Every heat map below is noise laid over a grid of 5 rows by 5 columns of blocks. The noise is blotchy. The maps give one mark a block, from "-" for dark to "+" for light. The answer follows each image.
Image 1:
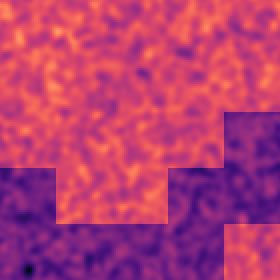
+ + + + +
+ + + + +
+ + + + -
- + + - -
- - - - +
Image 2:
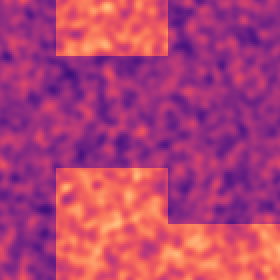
- + + - -
- - - - -
- - - - -
- + + - -
- + + + +
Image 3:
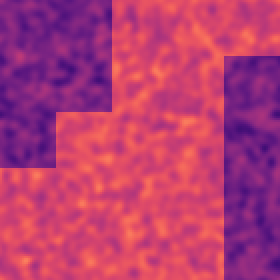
- - + + +
- - + + -
- + + + -
+ + + + -
+ + + + -
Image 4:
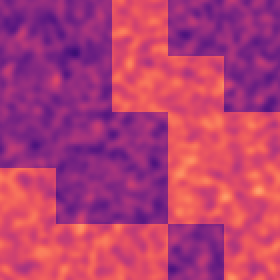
- - + - -
- - + + -
- - - + +
+ - - + +
+ + + - +
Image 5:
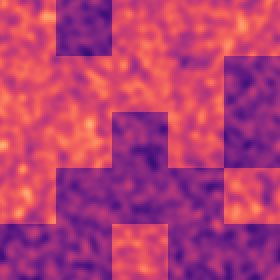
+ - + + +
+ + + + -
+ + - + -
+ - - - +
- - + - -
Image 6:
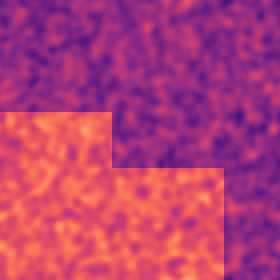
- - - - -
- - - - -
+ + - - -
+ + + + -
+ + + + -
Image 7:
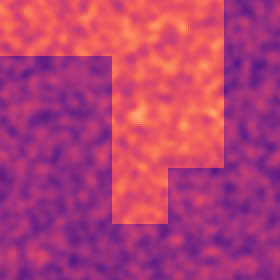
+ + + + -
- - + + -
- - + + -
- - + - -
- - - - -
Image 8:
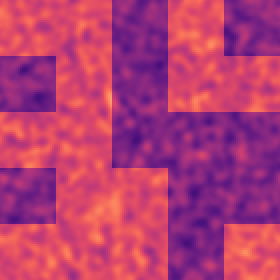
+ + - + -
- + - + +
+ + - - -
- + + - -
+ + + - +
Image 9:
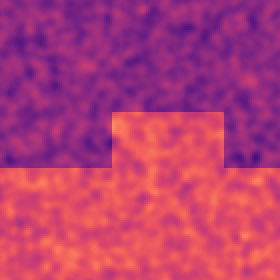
- - - - -
- - - - -
- - + + -
+ + + + +
+ + + + +
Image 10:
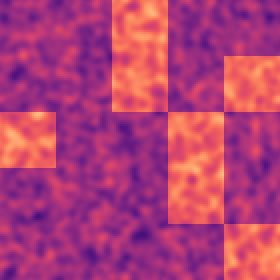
- - + - -
- - + - +
+ - - + -
- - - + -
- - - - +
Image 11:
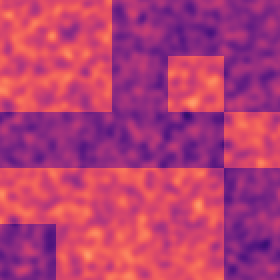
+ + - - -
+ + - + -
- - - - +
+ + + + -
- + + + -
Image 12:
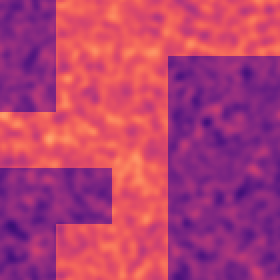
- + + + +
- + + - -
+ + + - -
- - + - -
- + + - -
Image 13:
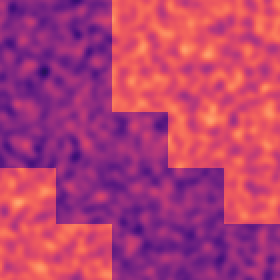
- - + + +
- - + + +
- - - + +
+ - - - +
+ + - - -
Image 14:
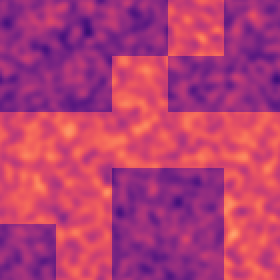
- - - + -
- - + - -
+ + + + +
+ + - - +
- + - - +
